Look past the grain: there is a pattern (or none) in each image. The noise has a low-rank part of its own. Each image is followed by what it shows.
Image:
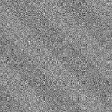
diagonal stripes
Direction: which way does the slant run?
top left to bottom right
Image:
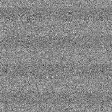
horizontal stripes
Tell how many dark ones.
4
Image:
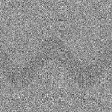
a wavy band
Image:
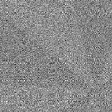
spokes from one point
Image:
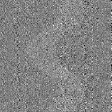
a wavy band
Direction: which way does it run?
top to bottom
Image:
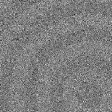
rings round one point
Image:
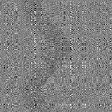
a wavy band
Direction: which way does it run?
top to bottom
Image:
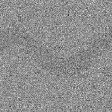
a wavy band
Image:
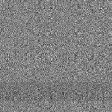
one horizontal stripe
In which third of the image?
bottom
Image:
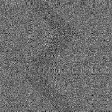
a wavy band
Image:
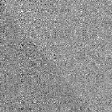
a sharp edge
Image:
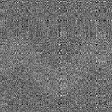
a wavy band
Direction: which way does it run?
left to right
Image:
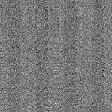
vertical stripes
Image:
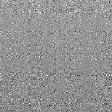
a smooth slope
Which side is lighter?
top
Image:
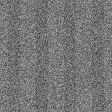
vertical stripes
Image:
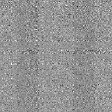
vertical stripes
